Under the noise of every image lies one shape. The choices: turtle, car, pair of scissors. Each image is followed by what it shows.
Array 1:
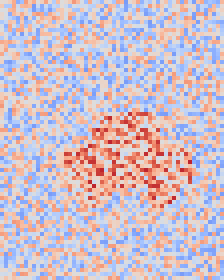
red car
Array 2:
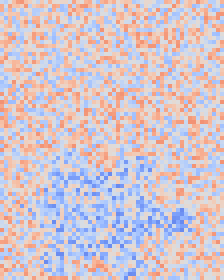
blue turtle
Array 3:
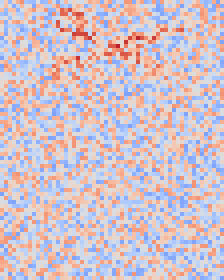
red pair of scissors
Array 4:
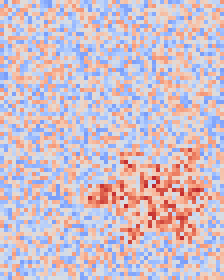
red turtle
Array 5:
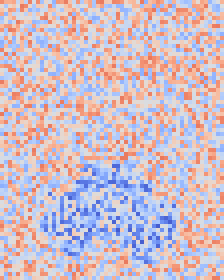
blue car
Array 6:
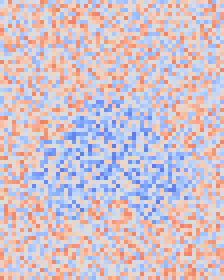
blue car
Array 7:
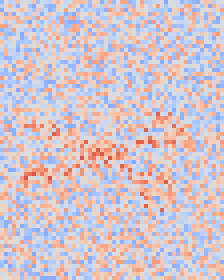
red pair of scissors
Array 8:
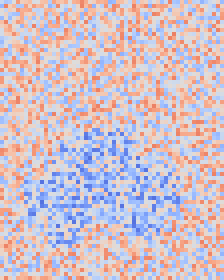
blue car
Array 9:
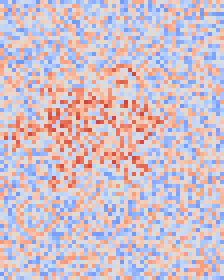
red turtle
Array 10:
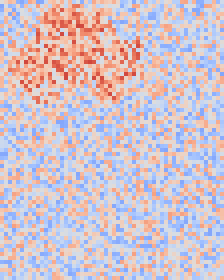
red car
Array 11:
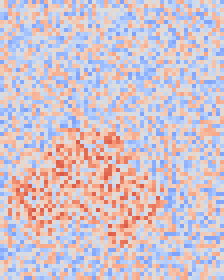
red car
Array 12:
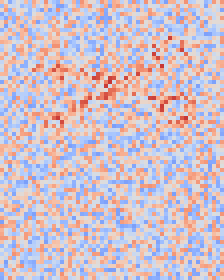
red pair of scissors
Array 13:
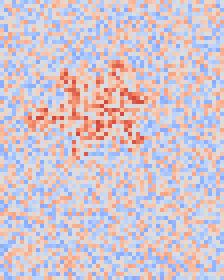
red turtle
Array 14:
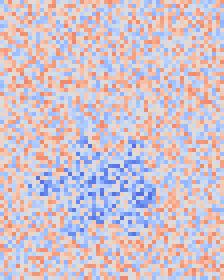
blue turtle
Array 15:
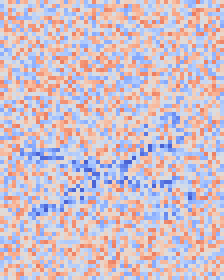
blue pair of scissors
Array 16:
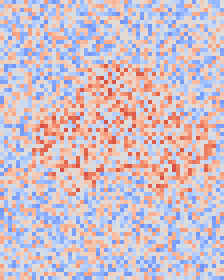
red car
